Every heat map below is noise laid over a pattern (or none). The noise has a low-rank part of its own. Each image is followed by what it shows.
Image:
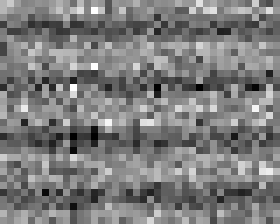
horizontal stripes
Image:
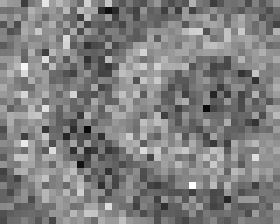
rings round one point
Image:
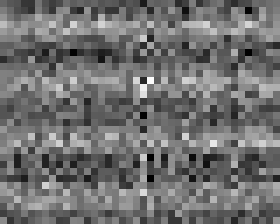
horizontal stripes
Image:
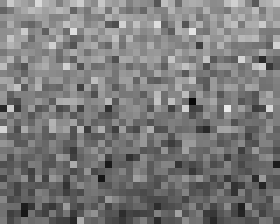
a smooth slope
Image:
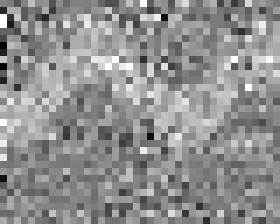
a wavy band
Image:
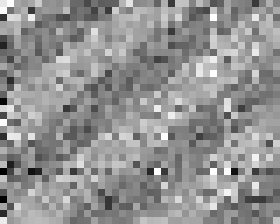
diagonal stripes
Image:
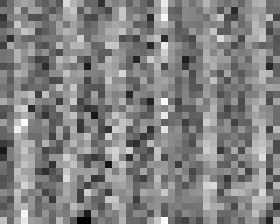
vertical stripes
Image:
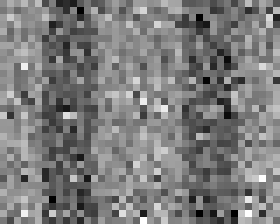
vertical stripes
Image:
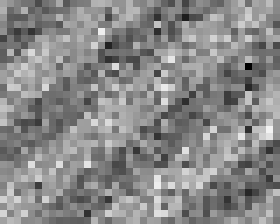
diagonal stripes
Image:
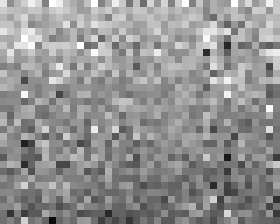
a smooth slope
